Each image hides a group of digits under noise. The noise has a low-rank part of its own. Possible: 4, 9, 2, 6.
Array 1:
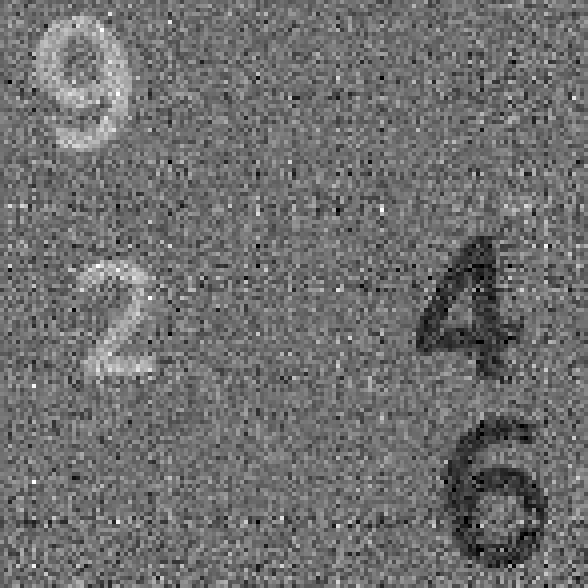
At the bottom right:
6
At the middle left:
2
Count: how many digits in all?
4
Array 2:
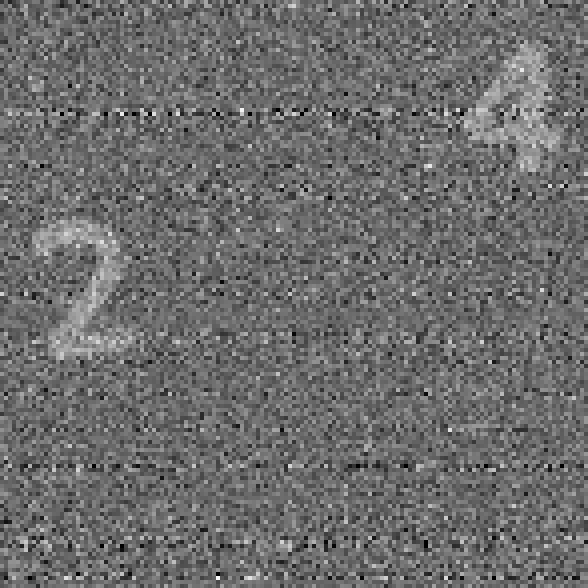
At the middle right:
nothing
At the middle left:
2
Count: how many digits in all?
2
